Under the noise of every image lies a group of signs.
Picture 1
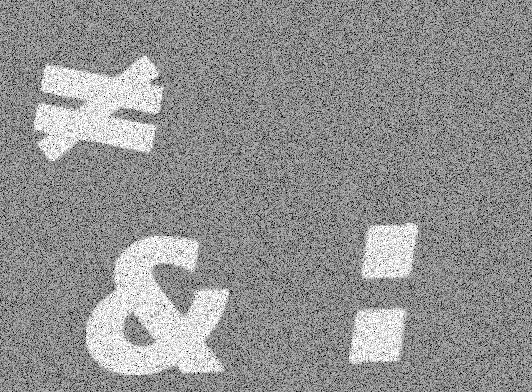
top left: not-equal sign; bottom left: ampersand; bottom right: colon
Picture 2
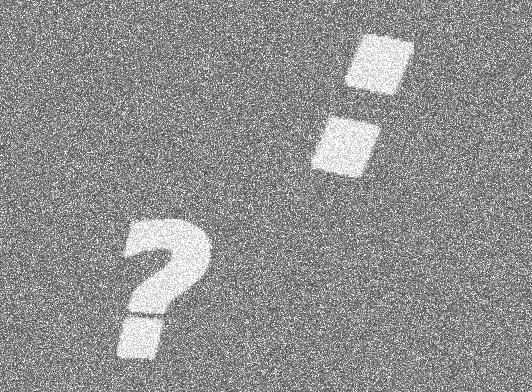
top right: colon; bottom left: question mark
